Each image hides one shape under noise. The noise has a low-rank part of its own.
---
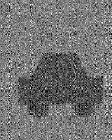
car
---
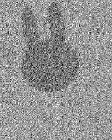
rabbit's head
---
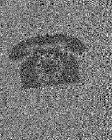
telephone
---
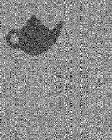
teapot
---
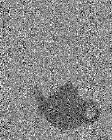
teapot
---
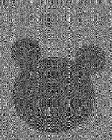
bear's head
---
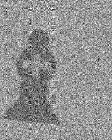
chess bishop
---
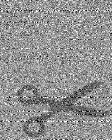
pair of scissors
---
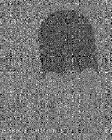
ghost
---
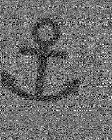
anchor
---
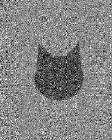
cat's head
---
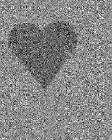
heart
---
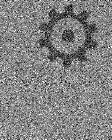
gear
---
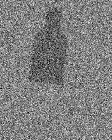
bottle
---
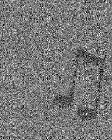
pair of musical notes
